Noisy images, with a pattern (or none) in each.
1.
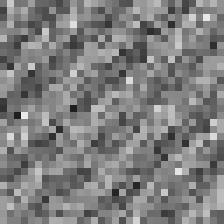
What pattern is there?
diagonal stripes
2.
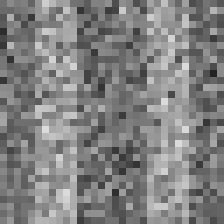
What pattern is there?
vertical stripes
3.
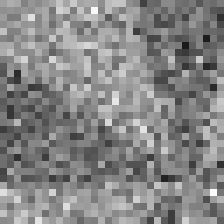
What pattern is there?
spokes from one point
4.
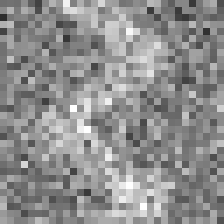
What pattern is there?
a wavy band
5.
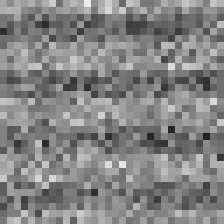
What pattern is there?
horizontal stripes
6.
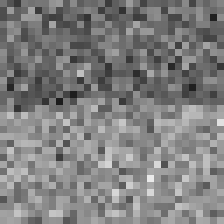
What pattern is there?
a sharp edge
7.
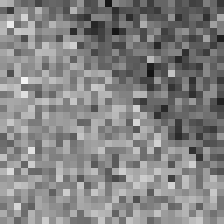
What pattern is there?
a sharp edge
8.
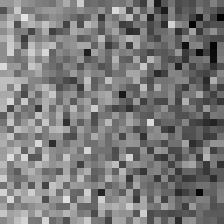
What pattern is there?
a smooth slope
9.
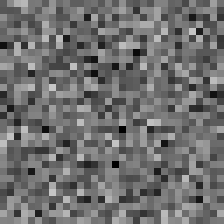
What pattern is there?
only noise
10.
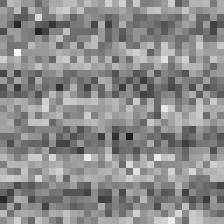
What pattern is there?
horizontal stripes
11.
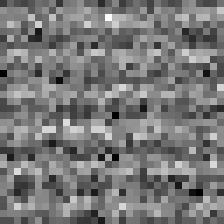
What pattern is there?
horizontal stripes
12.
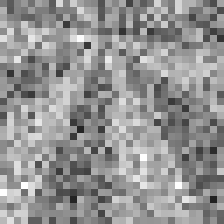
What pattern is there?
spokes from one point
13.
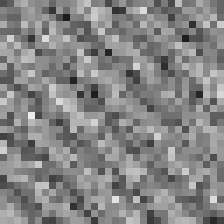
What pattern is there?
diagonal stripes
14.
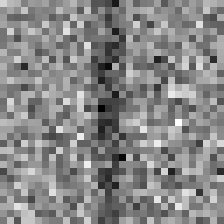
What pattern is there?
one vertical stripe
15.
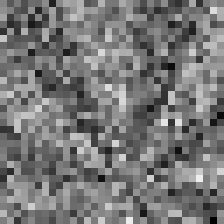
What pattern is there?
spokes from one point
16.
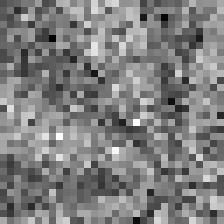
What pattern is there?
spokes from one point
